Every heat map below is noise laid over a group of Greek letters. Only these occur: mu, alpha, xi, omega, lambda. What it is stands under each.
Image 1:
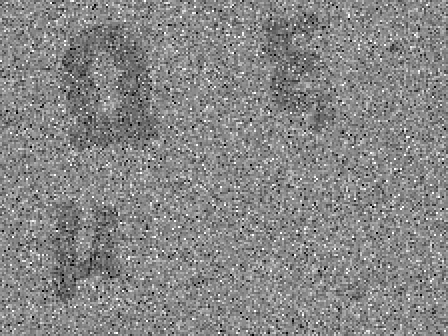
top left: omega; top right: xi; bottom left: mu
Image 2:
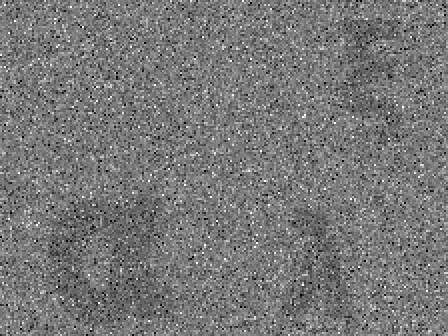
top right: xi; bottom left: alpha; bottom right: lambda
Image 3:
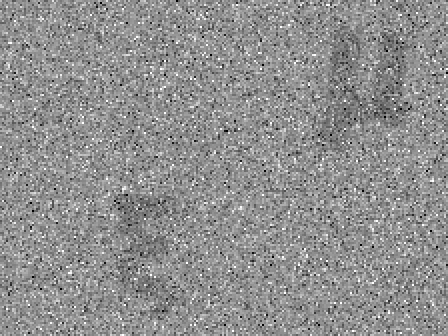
top right: mu; bottom left: xi
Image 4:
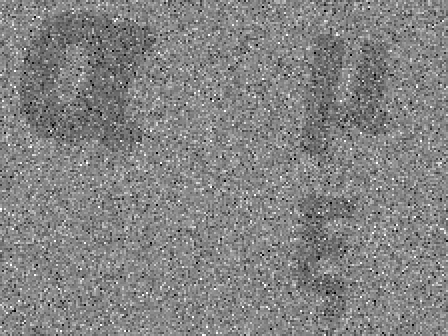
top left: alpha; top right: mu; bottom right: xi
